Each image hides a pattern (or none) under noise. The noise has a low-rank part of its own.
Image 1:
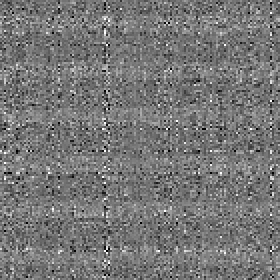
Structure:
horizontal stripes
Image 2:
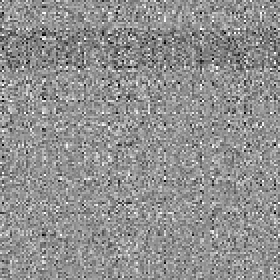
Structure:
one horizontal stripe
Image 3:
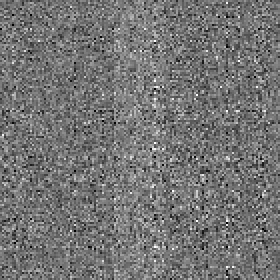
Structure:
one vertical stripe
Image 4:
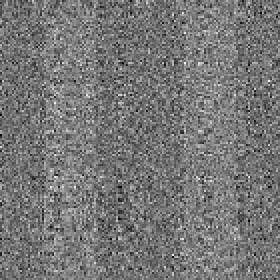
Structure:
vertical stripes
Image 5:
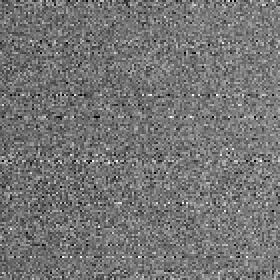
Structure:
a smooth slope
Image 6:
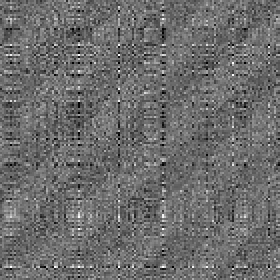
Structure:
diagonal stripes
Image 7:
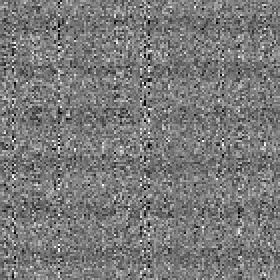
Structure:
horizontal stripes
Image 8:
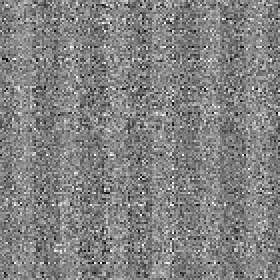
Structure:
vertical stripes
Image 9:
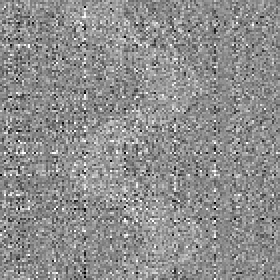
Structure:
a wavy band
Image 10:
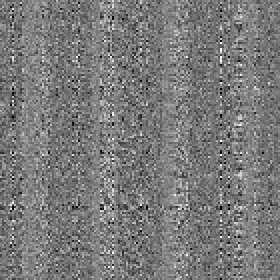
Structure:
vertical stripes
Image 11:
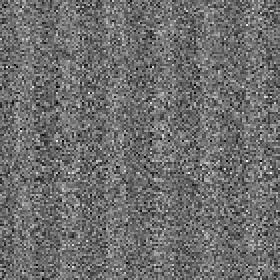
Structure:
vertical stripes
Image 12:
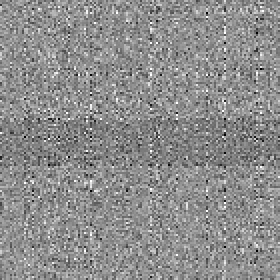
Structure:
one horizontal stripe
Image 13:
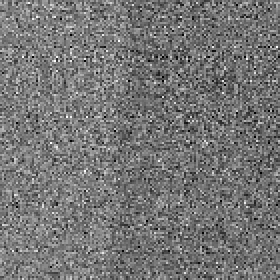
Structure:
a sharp edge
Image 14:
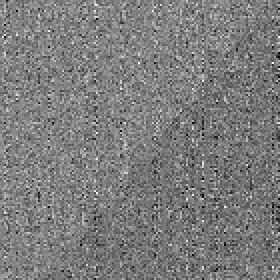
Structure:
a sharp edge
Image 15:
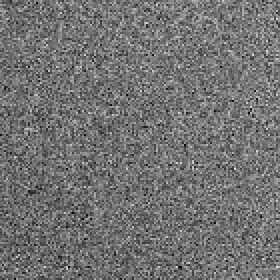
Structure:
a smooth slope
